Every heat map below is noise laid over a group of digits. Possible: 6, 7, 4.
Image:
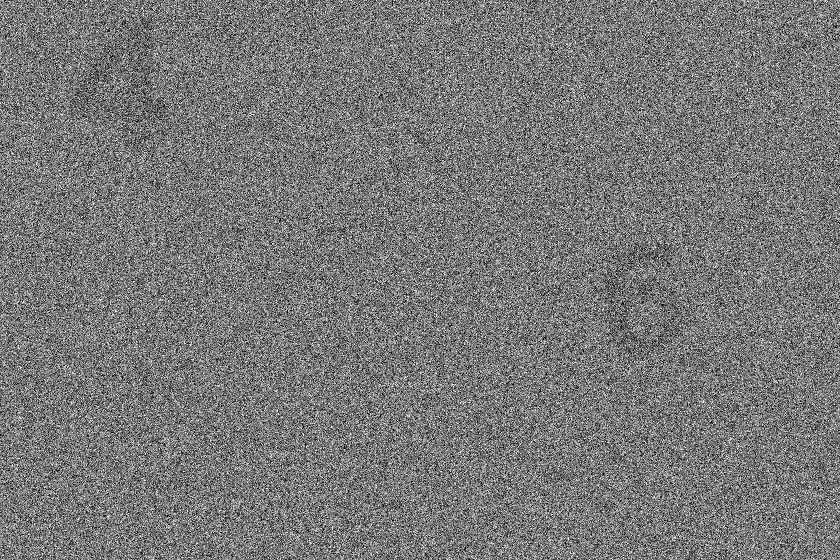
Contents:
top left: 4; middle right: 6
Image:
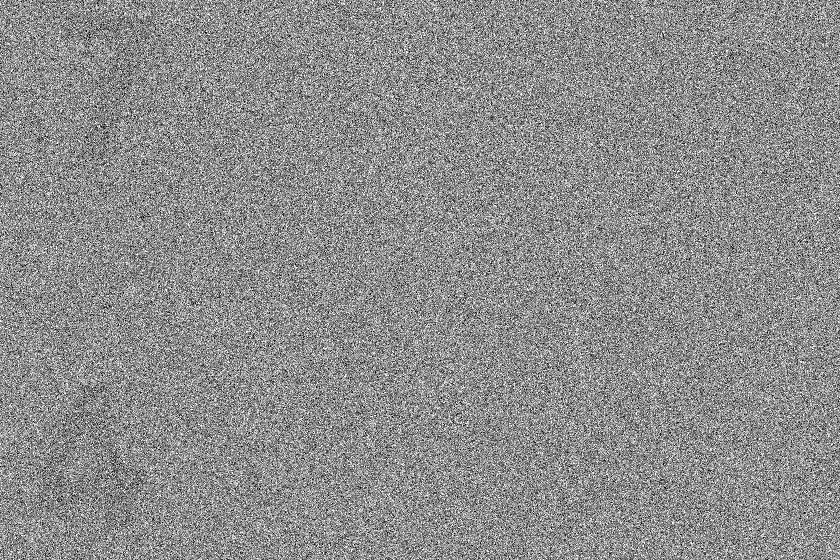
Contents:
top left: 7; bottom left: 4
